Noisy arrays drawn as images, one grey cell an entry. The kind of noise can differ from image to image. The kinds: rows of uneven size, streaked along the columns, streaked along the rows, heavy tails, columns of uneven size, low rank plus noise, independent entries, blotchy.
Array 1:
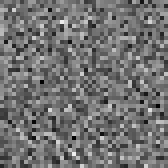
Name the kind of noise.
independent entries
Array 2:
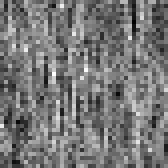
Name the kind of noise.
streaked along the columns
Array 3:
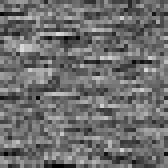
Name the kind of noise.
streaked along the rows
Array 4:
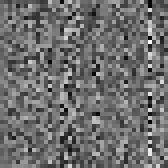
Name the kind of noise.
columns of uneven size
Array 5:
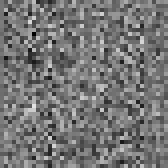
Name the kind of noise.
columns of uneven size
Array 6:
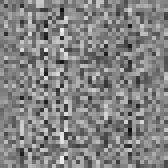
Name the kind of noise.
columns of uneven size
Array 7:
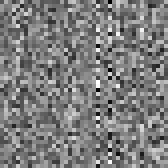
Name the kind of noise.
columns of uneven size
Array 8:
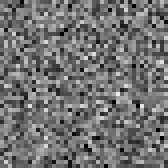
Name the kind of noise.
independent entries
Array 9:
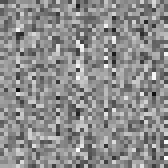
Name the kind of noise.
columns of uneven size
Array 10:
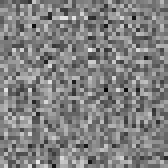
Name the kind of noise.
low rank plus noise
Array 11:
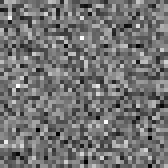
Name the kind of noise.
independent entries
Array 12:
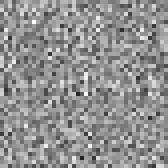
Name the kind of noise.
low rank plus noise
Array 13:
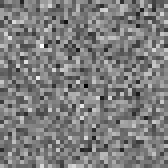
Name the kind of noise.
independent entries
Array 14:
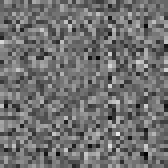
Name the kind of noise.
low rank plus noise
